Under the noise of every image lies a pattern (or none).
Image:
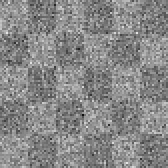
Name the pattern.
a checkerboard
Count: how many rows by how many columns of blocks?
5 by 6
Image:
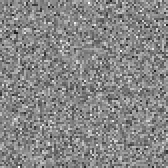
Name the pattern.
only noise
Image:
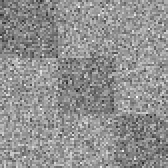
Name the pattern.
blocks along the diagonal
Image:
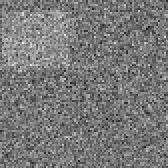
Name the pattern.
one block
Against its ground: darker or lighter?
lighter
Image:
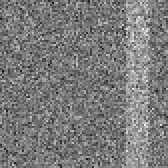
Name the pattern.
one band of columns
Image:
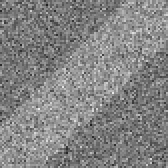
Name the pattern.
a diagonal band
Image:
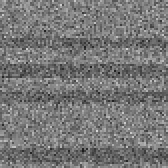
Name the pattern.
bands of rows
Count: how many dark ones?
4
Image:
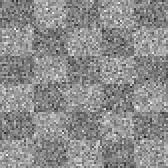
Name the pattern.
a checkerboard
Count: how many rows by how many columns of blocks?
6 by 5
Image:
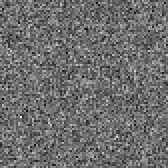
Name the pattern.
only noise
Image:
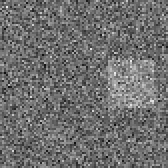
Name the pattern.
one block
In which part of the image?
middle right
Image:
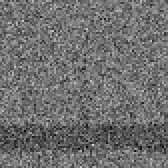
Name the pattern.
one band of rows
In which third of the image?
bottom
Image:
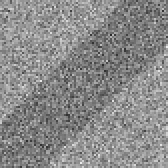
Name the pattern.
a diagonal band
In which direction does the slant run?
bottom left to top right
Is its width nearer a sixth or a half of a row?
a half
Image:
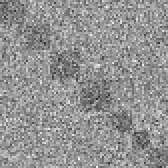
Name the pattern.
blocks along the diagonal
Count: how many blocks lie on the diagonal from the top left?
7
